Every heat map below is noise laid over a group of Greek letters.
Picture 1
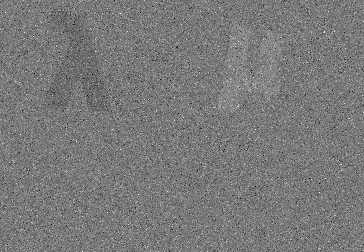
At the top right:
mu
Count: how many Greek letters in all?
2
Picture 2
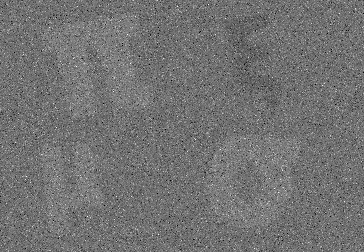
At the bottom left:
mu
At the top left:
pi
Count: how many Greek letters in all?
4
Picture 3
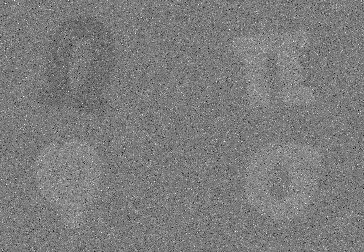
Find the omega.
top left
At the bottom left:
phi
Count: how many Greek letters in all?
4
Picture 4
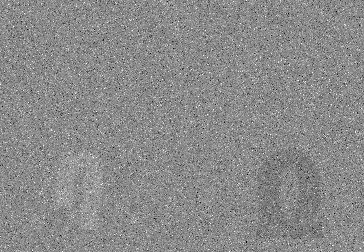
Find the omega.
bottom right
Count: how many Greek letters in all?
2
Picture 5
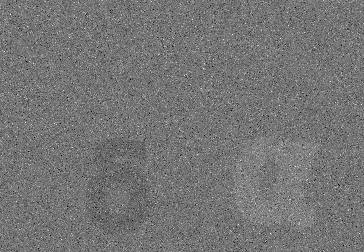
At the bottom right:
alpha
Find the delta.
bottom left
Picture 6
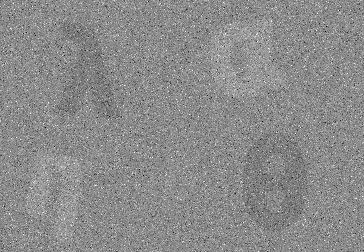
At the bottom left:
eta
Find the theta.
bottom right
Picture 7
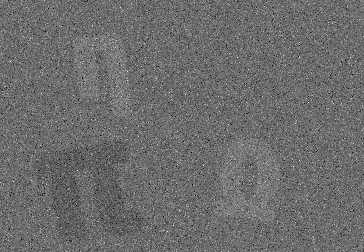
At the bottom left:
pi
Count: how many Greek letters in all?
3
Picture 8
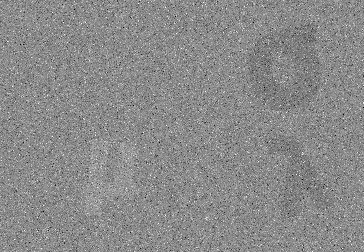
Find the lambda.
bottom right
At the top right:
sigma
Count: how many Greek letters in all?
3
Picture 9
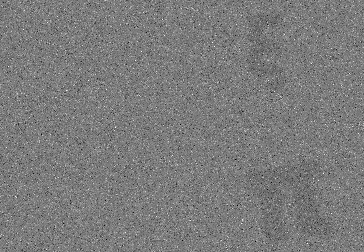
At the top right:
xi
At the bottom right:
pi
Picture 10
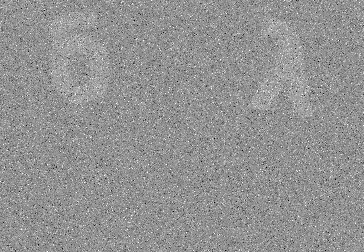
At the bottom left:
nothing
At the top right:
lambda
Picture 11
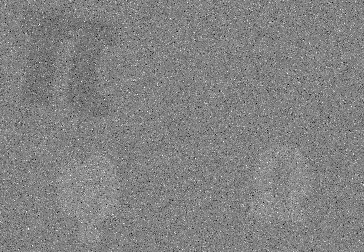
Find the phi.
bottom left
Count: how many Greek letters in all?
3
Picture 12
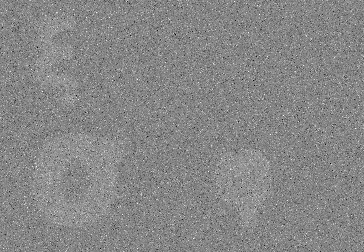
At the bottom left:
sigma
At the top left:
xi
